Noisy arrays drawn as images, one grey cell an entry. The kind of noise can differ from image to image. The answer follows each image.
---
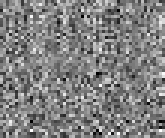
low rank plus noise
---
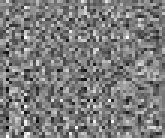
low rank plus noise
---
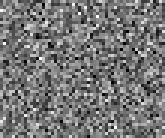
independent entries
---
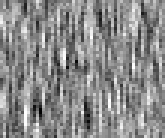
streaked along the columns
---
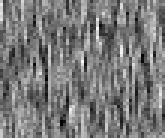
streaked along the columns
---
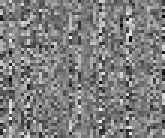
columns of uneven size
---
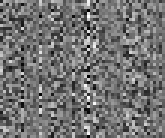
columns of uneven size
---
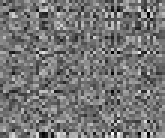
low rank plus noise
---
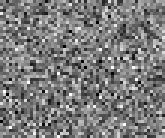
independent entries
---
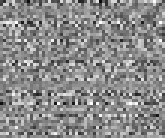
rows of uneven size
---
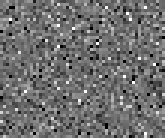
heavy tails
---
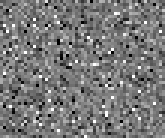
heavy tails
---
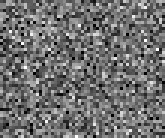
independent entries
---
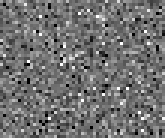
heavy tails
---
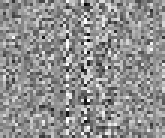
columns of uneven size
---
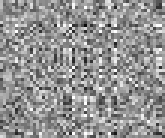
low rank plus noise
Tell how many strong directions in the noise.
one
